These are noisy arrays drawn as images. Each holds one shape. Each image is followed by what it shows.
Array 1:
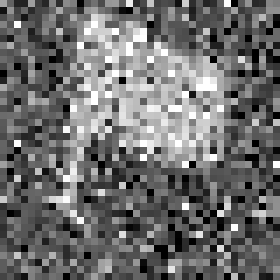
light flag
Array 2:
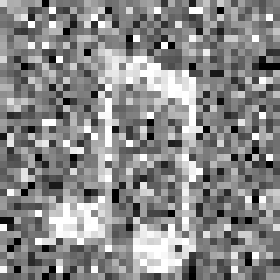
light pair of musical notes
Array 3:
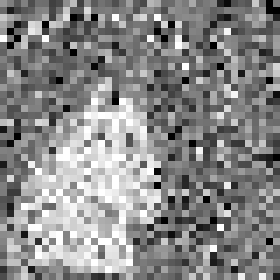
light chess knight
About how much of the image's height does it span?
two thirds
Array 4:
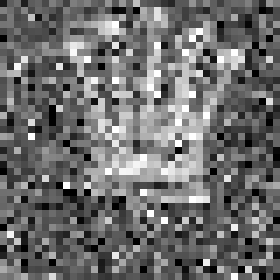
light chess queen
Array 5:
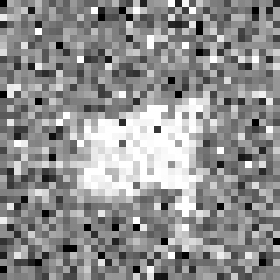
light flag
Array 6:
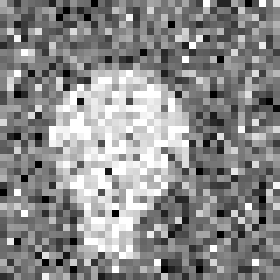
light light bulb
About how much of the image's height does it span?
two thirds
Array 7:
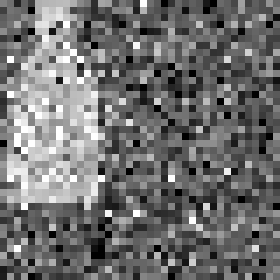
light bottle
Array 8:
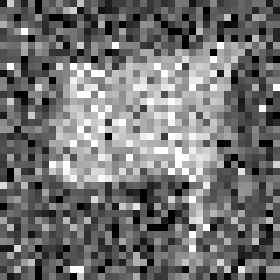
light flag
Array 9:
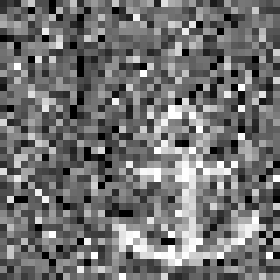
light anchor
